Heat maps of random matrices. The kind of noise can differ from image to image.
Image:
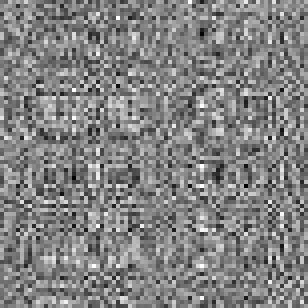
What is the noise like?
low rank plus noise
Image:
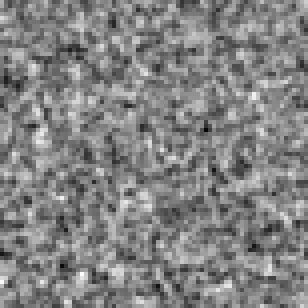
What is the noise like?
blotchy
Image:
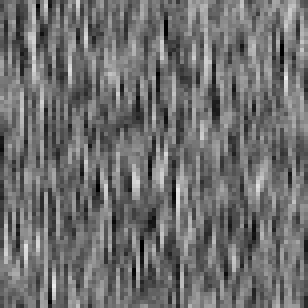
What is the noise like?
streaked along the columns
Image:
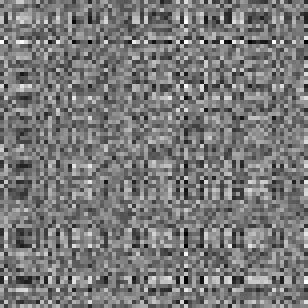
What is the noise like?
low rank plus noise
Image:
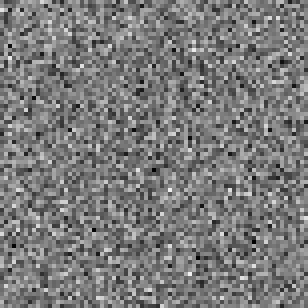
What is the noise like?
independent entries
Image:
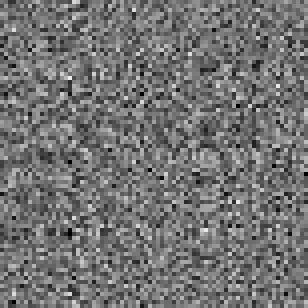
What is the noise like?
low rank plus noise
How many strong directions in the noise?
five to eight
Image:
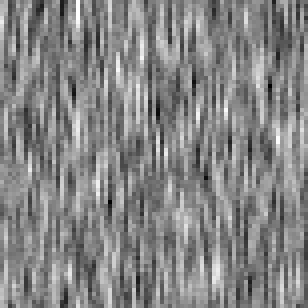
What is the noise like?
streaked along the columns
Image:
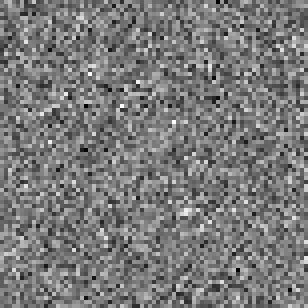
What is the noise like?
independent entries
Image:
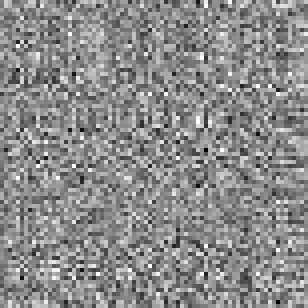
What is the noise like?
low rank plus noise
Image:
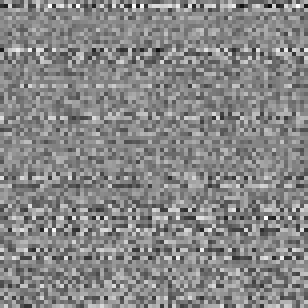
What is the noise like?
rows of uneven size
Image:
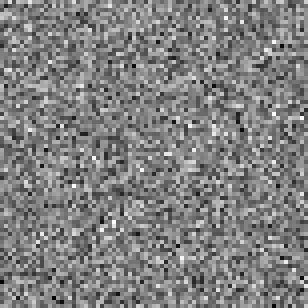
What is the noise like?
independent entries
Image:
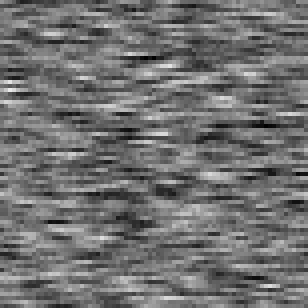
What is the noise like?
streaked along the rows
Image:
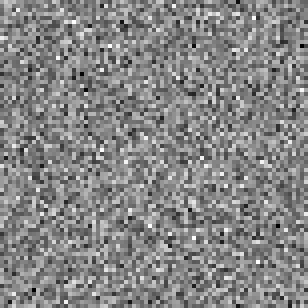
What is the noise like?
independent entries
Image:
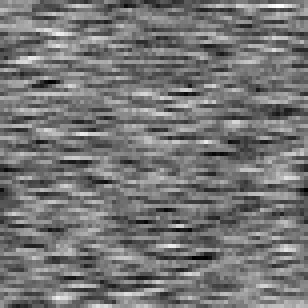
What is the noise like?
streaked along the rows
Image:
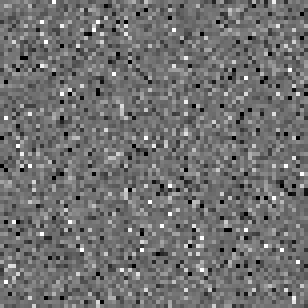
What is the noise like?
heavy tails
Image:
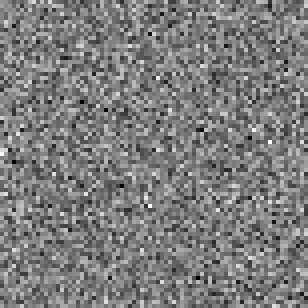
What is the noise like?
independent entries
